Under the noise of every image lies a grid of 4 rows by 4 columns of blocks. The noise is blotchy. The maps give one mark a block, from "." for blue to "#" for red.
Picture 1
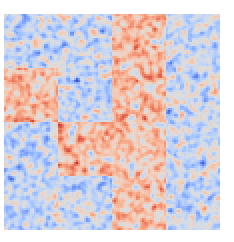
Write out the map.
. . # .
# . # .
. # # .
. . # .
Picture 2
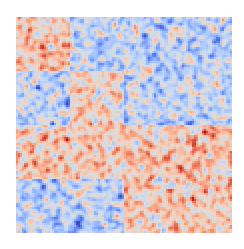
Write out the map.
# . . .
. # . .
# # # #
. . # #
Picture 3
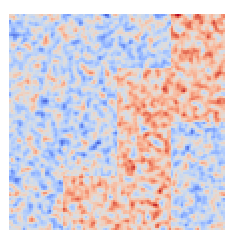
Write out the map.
. . . #
. . # #
. . # .
. # # .
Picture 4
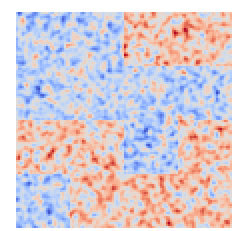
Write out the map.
. . # #
. . . .
# # . #
. # # #
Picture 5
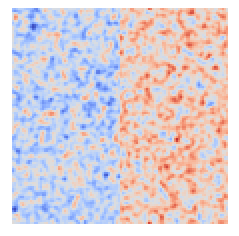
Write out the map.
. . # #
. . # #
. . # #
. . # #
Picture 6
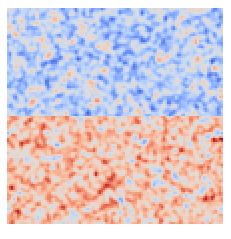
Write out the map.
. . . .
. . . .
# # # #
# # # #
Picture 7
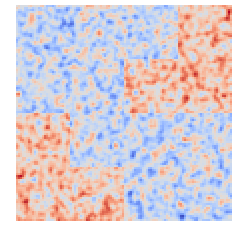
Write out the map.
. . . #
. . # #
# . . .
# # . .
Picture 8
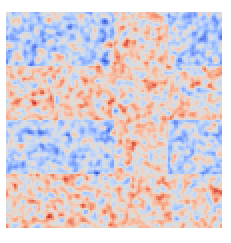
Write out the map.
. . # .
# # # #
. . # .
# # # #
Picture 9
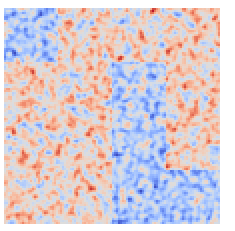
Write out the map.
. # # #
# # . #
# # . #
# # . .
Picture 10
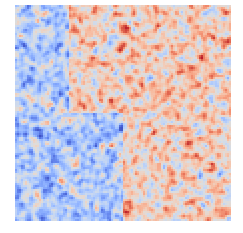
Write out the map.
. # # #
. # # #
. . # #
. . # #
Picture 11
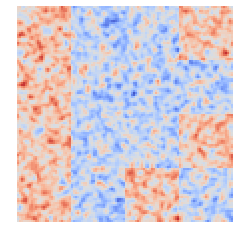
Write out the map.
# . . #
# . . .
# . . #
# . # .
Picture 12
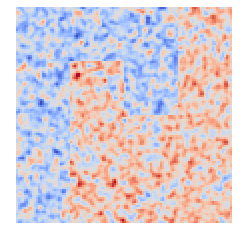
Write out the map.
. . . #
. # . #
. # # #
. # # #
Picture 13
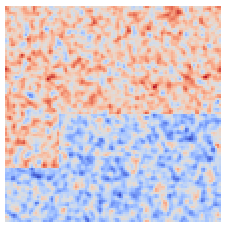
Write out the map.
# # # #
# # # #
# . . .
. . . .
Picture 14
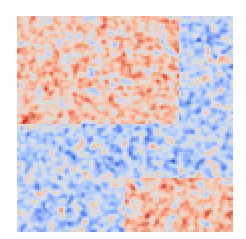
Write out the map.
# # # .
# # # .
. . . .
. . # #
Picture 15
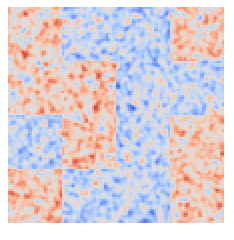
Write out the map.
# . . #
# # . .
. # . #
# . . #
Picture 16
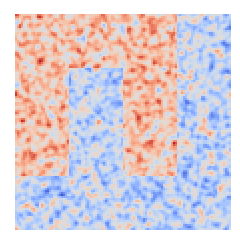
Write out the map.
# # # .
# . # .
# . # .
. . . .
